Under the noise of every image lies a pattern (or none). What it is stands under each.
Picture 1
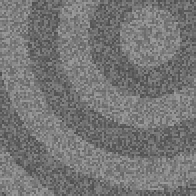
rings round one point
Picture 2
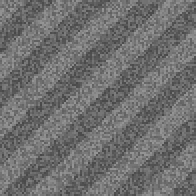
diagonal stripes
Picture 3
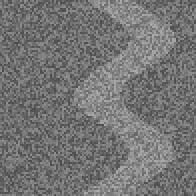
a wavy band
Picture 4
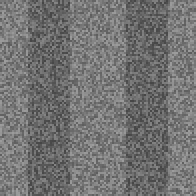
vertical stripes
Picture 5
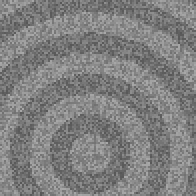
rings round one point
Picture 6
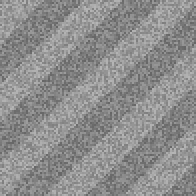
diagonal stripes
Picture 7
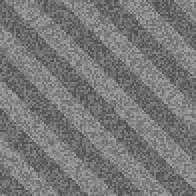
diagonal stripes
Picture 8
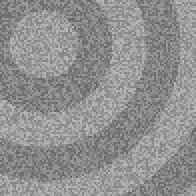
rings round one point
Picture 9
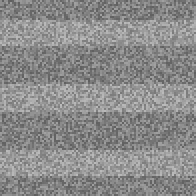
horizontal stripes
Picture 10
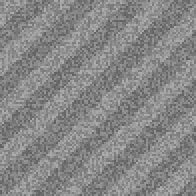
diagonal stripes
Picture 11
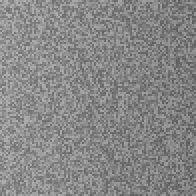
a smooth slope
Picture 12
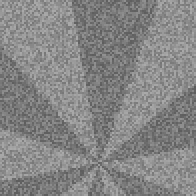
spokes from one point
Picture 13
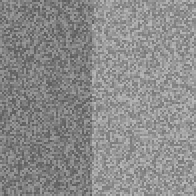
a sharp edge
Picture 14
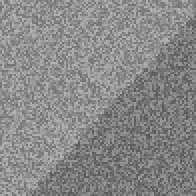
a sharp edge
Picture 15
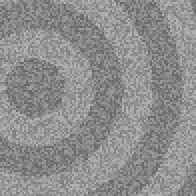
rings round one point
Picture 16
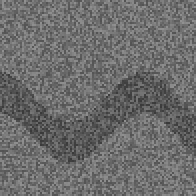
a wavy band
